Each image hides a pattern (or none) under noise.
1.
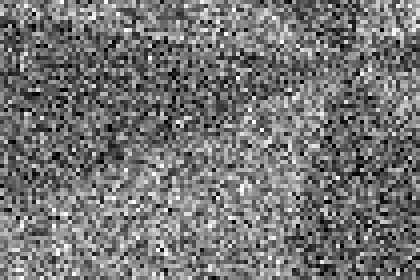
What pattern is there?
spokes from one point
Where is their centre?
top right
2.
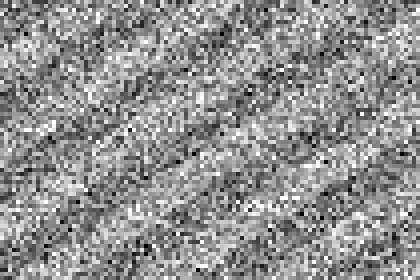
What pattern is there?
diagonal stripes
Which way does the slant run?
bottom left to top right
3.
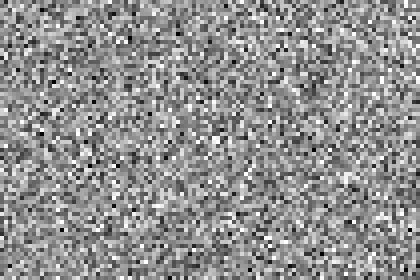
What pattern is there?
only noise
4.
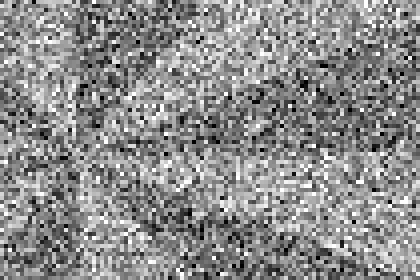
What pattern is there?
spokes from one point
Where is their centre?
middle left
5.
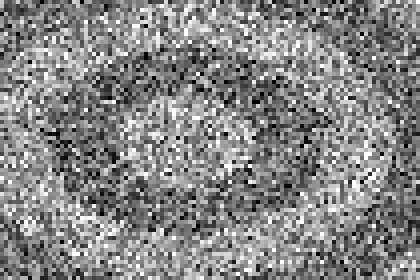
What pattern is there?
rings round one point
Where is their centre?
centre
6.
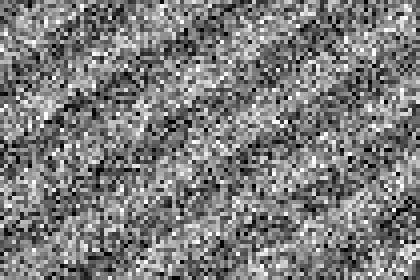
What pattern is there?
diagonal stripes
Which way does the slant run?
bottom left to top right
